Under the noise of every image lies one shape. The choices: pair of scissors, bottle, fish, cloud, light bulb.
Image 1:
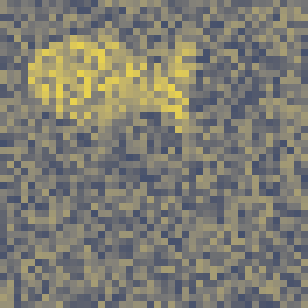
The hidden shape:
fish
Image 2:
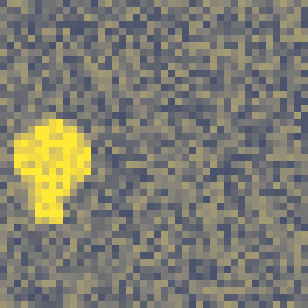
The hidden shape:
light bulb
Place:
middle left
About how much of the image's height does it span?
a third
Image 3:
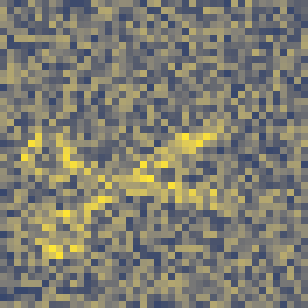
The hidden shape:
pair of scissors
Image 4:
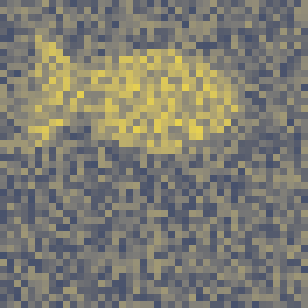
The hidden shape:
fish
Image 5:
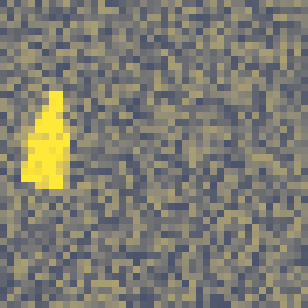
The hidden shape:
bottle
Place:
middle left
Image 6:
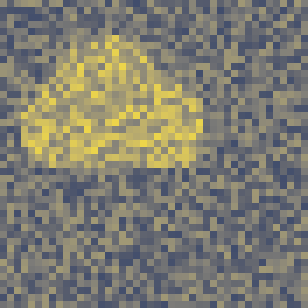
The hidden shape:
cloud
